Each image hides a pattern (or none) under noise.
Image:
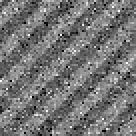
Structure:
diagonal stripes
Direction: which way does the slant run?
bottom left to top right
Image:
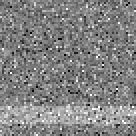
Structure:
one horizontal stripe
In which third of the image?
bottom
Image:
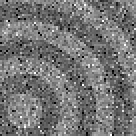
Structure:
rings round one point
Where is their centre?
bottom left
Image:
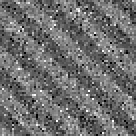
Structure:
diagonal stripes
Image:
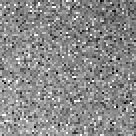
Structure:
a smooth slope
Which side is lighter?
bottom left
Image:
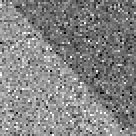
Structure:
a sharp edge
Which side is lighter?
bottom left
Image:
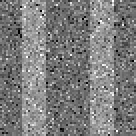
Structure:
vertical stripes
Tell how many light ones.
2
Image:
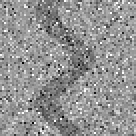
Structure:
a wavy band
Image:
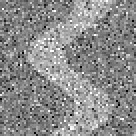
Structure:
a wavy band
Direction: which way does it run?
top to bottom
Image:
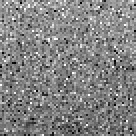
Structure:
a smooth slope
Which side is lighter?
top
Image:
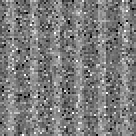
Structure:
vertical stripes
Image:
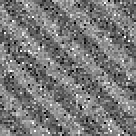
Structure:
diagonal stripes
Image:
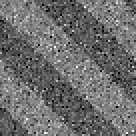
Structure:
diagonal stripes
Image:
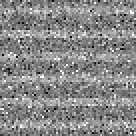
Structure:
horizontal stripes
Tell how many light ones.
6
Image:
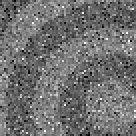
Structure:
rings round one point
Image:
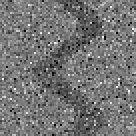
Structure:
a wavy band
